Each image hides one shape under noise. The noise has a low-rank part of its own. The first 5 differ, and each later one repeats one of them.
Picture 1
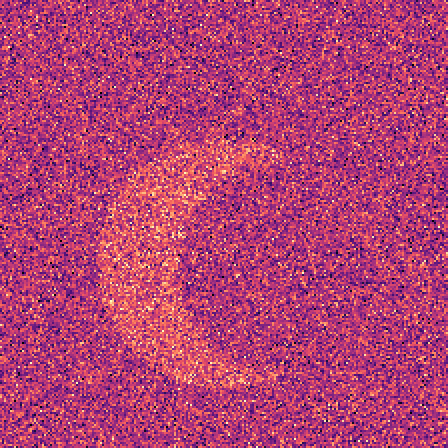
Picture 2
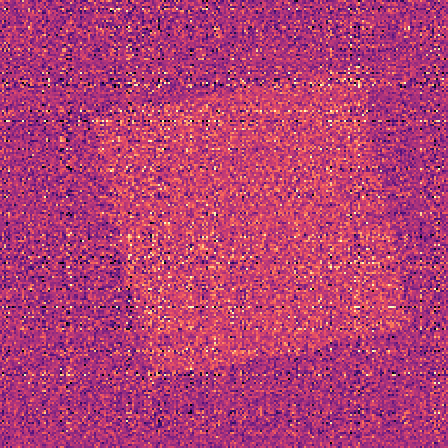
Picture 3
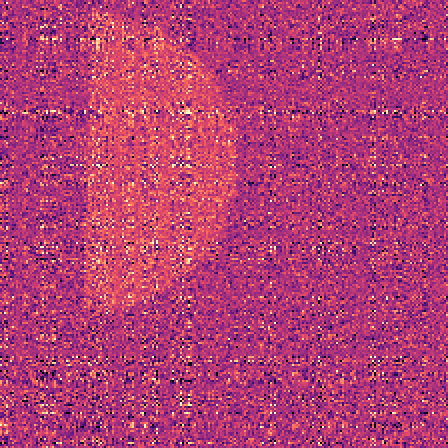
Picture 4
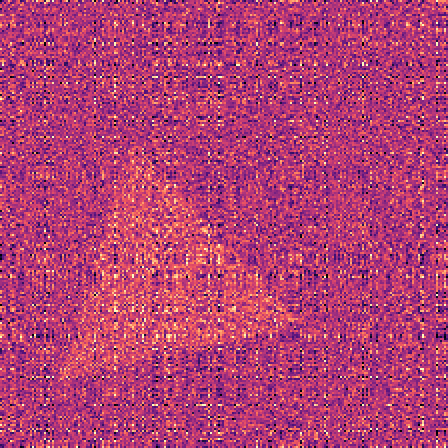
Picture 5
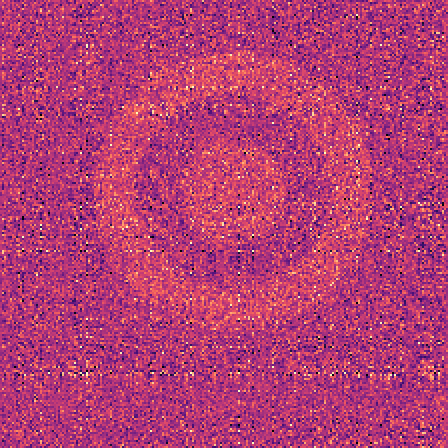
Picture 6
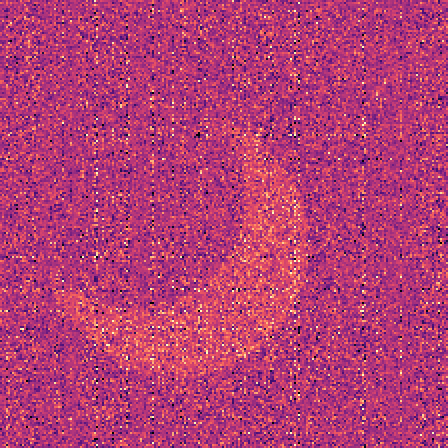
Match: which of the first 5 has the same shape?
1
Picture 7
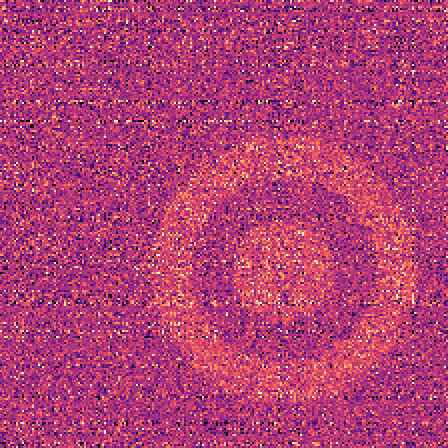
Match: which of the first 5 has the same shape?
5
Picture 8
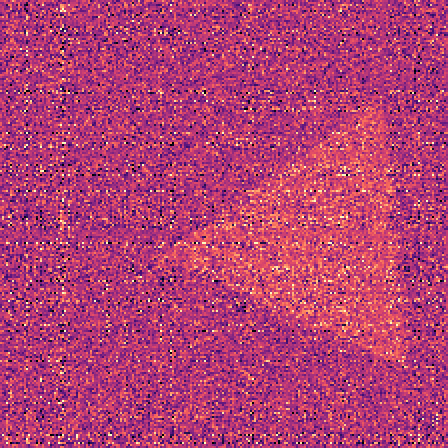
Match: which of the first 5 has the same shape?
4
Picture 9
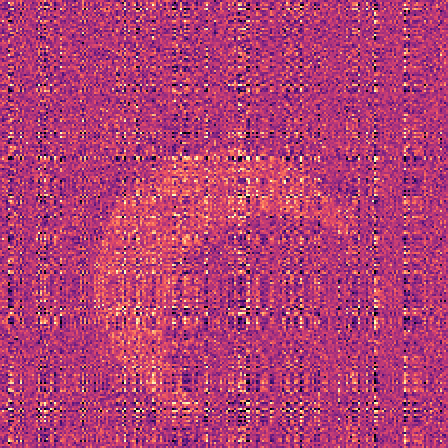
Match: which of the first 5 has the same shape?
1
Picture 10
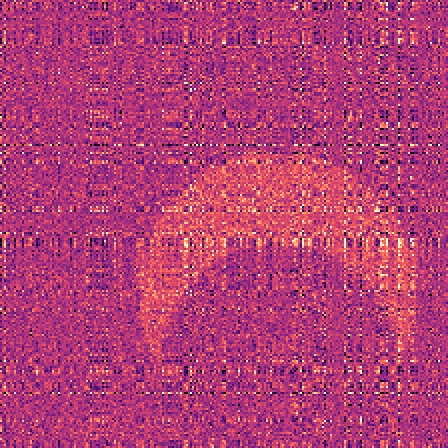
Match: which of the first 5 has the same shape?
1
